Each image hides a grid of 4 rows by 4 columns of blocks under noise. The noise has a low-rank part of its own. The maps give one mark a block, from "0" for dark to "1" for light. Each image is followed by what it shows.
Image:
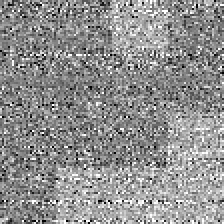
0 0 1 0
0 0 0 0
0 0 0 1
0 1 1 1
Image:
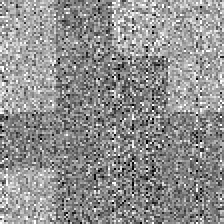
1 0 1 1
1 0 0 1
0 0 0 0
1 0 0 0
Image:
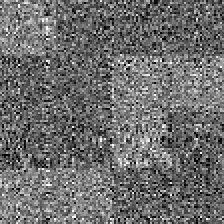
1 0 0 0
0 0 1 1
0 0 1 0
1 1 0 0
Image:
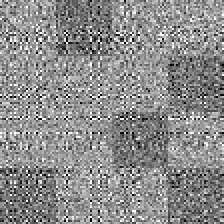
1 0 1 1
1 1 1 0
1 1 0 1
0 1 1 0
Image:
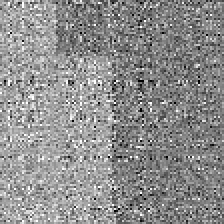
1 0 0 0
1 1 0 0
1 1 0 0
1 1 0 0
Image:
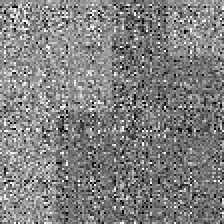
1 1 0 1
1 1 0 0
1 0 0 0
1 0 0 0
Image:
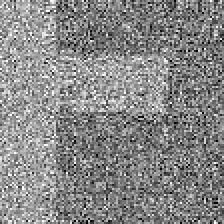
1 0 0 0
1 1 1 0
1 0 0 0
1 0 0 0
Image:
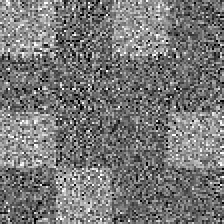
1 0 1 0
0 0 0 0
1 0 0 1
0 1 0 0
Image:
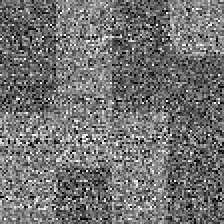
0 1 0 1
0 1 0 0
1 1 1 0
1 0 1 0
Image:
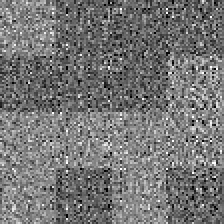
1 0 0 0
0 0 0 1
1 1 1 1
1 0 1 0
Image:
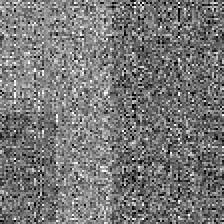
1 1 0 0
1 1 0 0
0 1 0 0
0 1 0 0
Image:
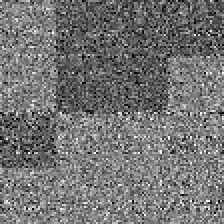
1 0 0 0
1 0 0 1
0 1 1 1
1 1 1 1
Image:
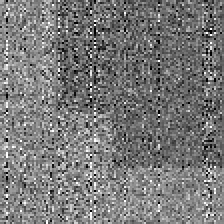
1 0 0 0
1 0 0 0
1 1 0 0
1 1 1 1
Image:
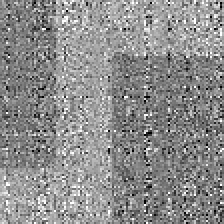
0 1 1 1
0 1 0 0
0 1 0 0
1 1 0 0
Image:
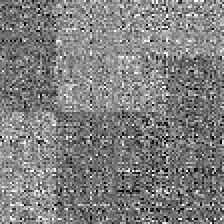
0 1 1 1
0 1 1 0
1 0 0 0
1 0 0 0
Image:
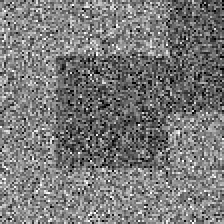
1 1 1 0
1 0 0 0
1 0 0 1
1 1 1 1
